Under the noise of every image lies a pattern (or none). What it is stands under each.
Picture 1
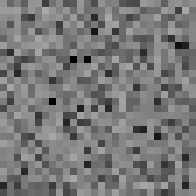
only noise
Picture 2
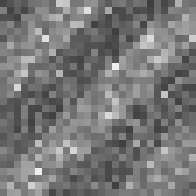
diagonal stripes
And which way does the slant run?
bottom left to top right
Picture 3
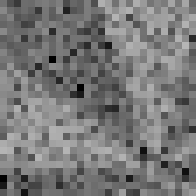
spokes from one point
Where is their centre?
bottom right
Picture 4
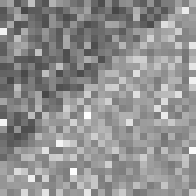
a sharp edge
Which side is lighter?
bottom right
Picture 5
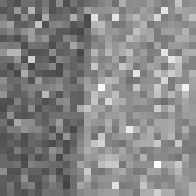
a sharp edge
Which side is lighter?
right
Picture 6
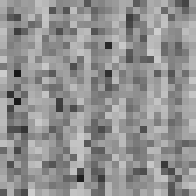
vertical stripes
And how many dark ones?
5
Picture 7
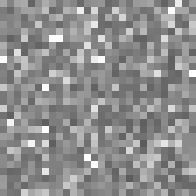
only noise
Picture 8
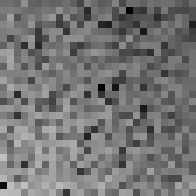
a smooth slope
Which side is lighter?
bottom left
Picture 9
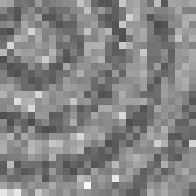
rings round one point
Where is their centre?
top left
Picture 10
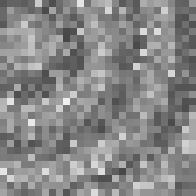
rings round one point
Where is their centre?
top left
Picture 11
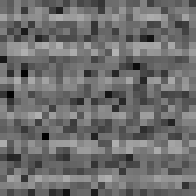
horizontal stripes
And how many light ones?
6
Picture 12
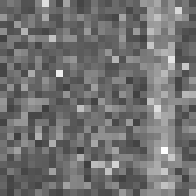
one vertical stripe
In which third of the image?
right
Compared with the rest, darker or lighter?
lighter
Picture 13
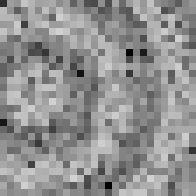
rings round one point
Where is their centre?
middle left
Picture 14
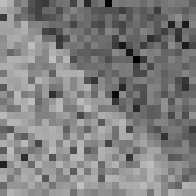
a sharp edge
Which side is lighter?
bottom left
